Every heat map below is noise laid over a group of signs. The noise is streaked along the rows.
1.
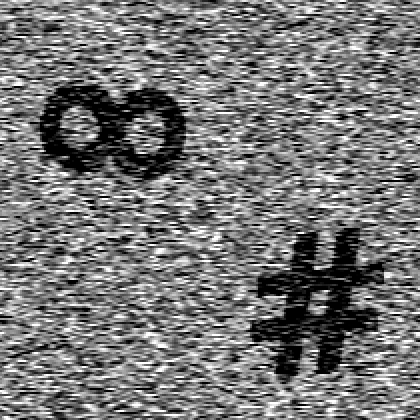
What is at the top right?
nothing
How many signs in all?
2
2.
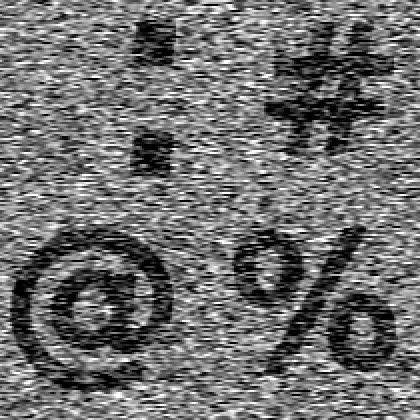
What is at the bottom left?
at sign
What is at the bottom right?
percent sign
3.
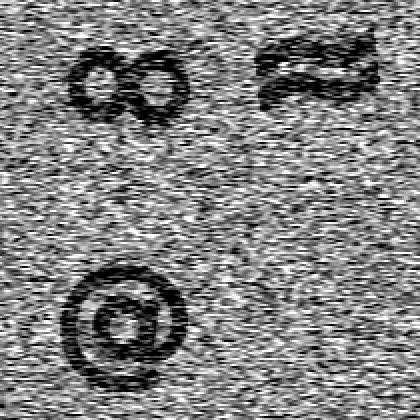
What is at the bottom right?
nothing
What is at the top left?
infinity sign
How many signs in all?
3
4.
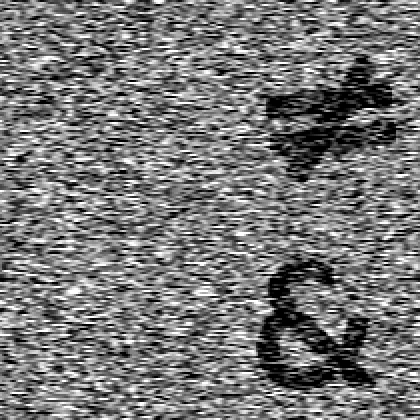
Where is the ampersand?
bottom right
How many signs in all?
2
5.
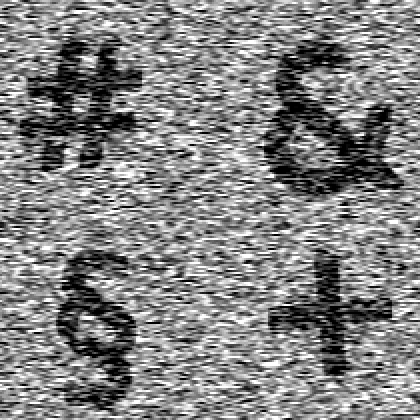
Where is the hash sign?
top left
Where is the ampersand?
top right
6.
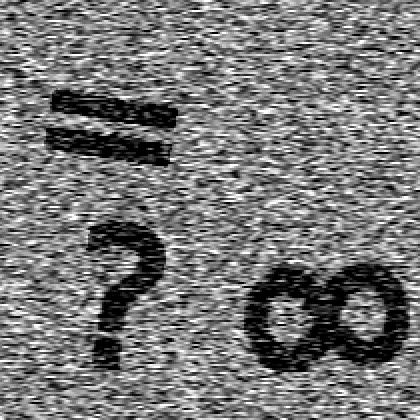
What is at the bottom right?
infinity sign
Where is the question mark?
bottom left
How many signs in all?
3
